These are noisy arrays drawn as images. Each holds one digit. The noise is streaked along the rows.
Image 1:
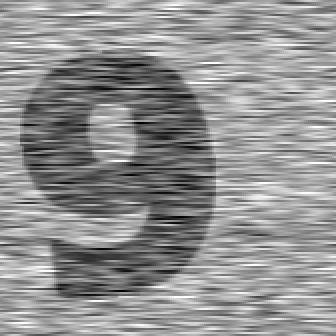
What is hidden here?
dark 9
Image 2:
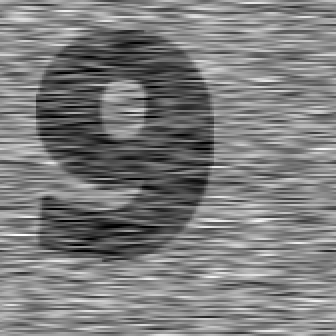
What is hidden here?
dark 9
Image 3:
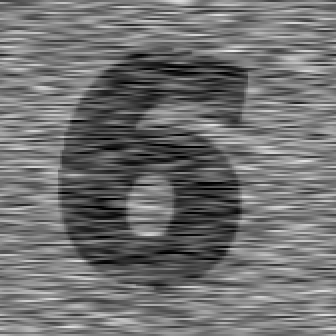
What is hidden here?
dark 6
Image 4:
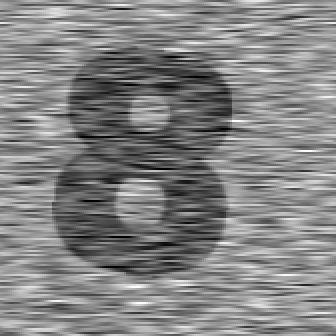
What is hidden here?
dark 8
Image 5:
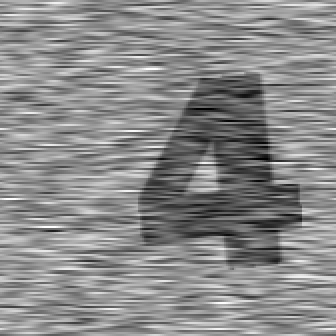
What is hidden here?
dark 4
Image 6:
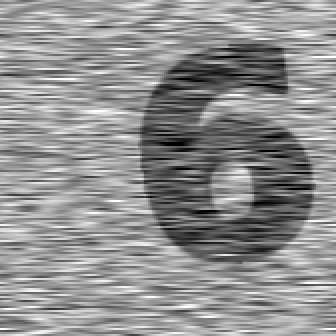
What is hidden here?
dark 6
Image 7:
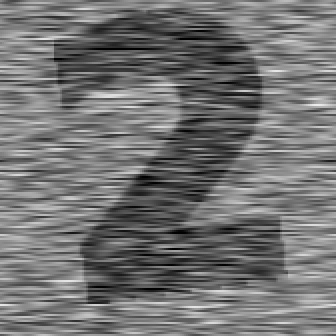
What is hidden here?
dark 2
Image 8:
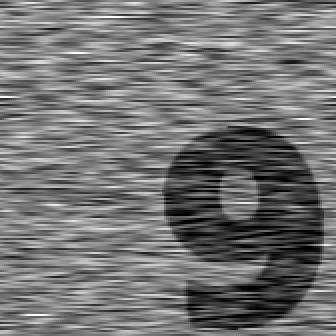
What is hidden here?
dark 9
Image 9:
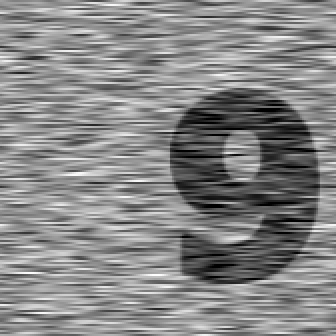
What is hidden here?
dark 9
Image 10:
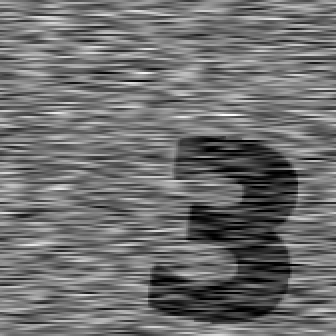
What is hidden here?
dark 3
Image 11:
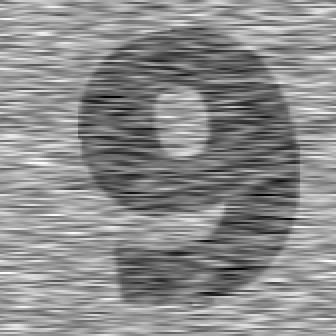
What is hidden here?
dark 9
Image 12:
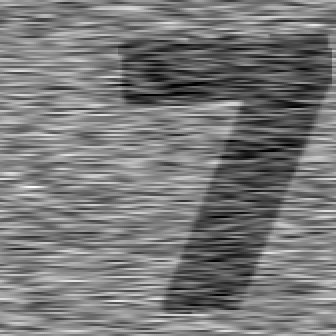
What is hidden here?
dark 7
